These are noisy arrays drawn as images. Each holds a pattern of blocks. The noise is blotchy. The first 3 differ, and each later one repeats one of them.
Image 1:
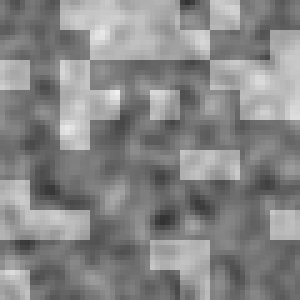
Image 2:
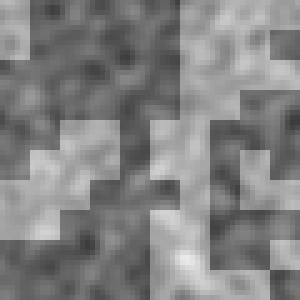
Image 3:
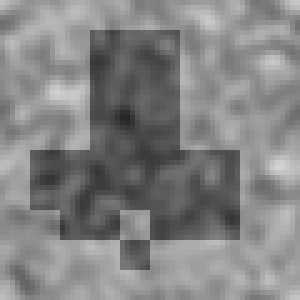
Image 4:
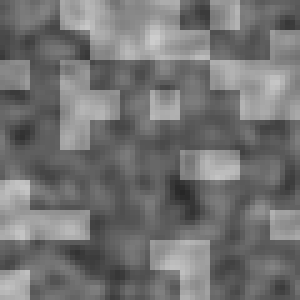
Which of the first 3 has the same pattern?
1
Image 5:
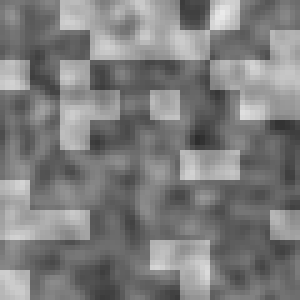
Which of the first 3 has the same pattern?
1
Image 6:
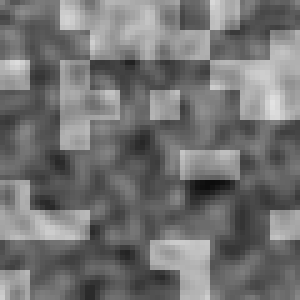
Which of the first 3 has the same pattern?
1
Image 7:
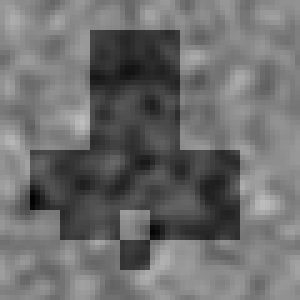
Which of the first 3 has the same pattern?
3
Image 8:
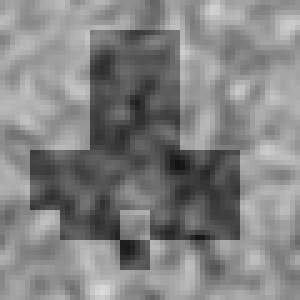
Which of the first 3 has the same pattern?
3
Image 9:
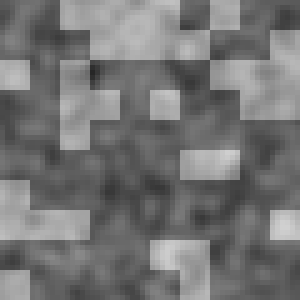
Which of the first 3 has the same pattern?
1
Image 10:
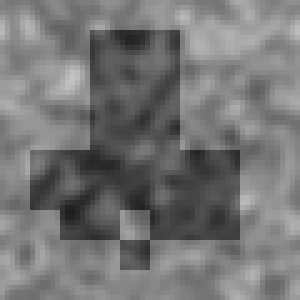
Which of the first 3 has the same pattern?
3
